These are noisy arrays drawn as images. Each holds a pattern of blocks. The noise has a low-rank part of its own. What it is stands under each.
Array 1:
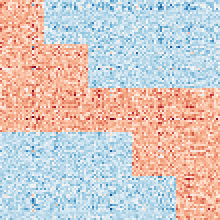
the same after a half turn
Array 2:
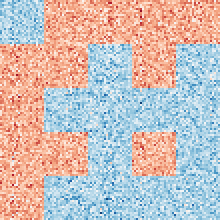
mirrored about the diagonal from the top left
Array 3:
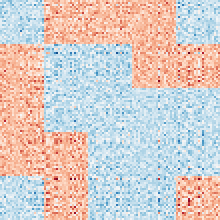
mirrored about the diagonal from the top left
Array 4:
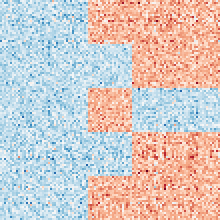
top and bottom mirror each other
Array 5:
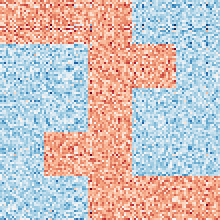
the same after a half turn
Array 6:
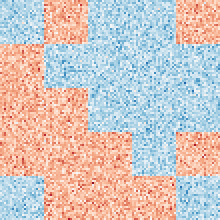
mirrored about the diagonal from the bottom left
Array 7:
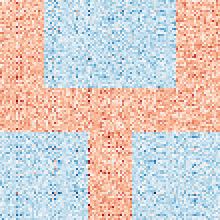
left and right mirror each other
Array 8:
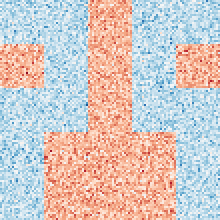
left and right mirror each other
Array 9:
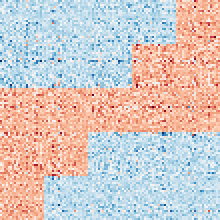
the same after a half turn
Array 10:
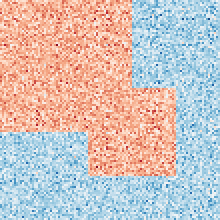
mirrored about the diagonal from the top left
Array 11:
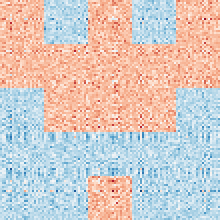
left and right mirror each other
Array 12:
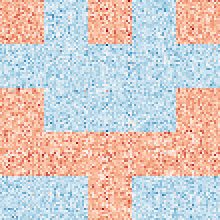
left and right mirror each other
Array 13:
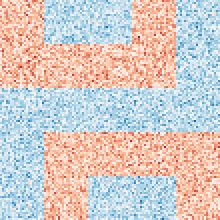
the same after a half turn
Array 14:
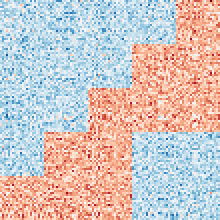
mirrored about the diagonal from the top left
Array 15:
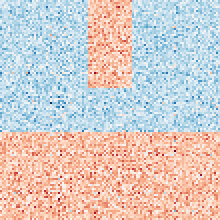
left and right mirror each other
